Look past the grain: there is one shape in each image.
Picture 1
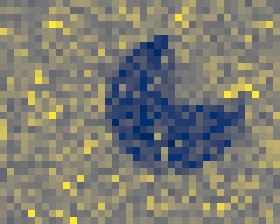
dark disc with a wedge cut out
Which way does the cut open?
up and right
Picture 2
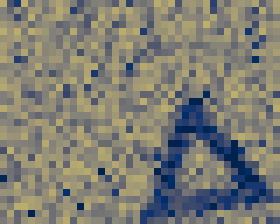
dark triangle frame
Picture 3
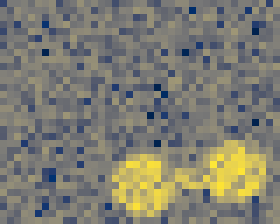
light dumbbell
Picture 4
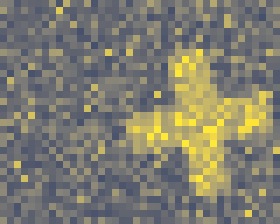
light cross
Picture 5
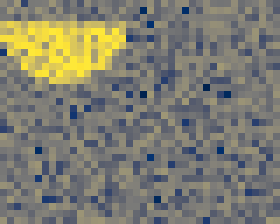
light half disc, top left
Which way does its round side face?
down
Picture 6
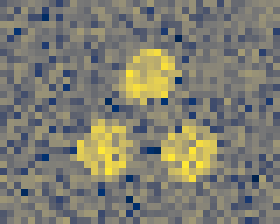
light three dots
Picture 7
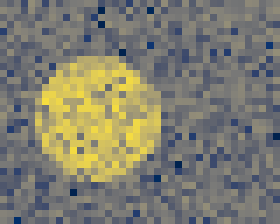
light disc
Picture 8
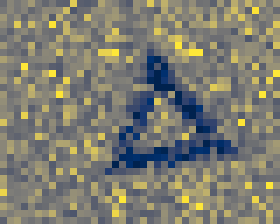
dark triangle frame
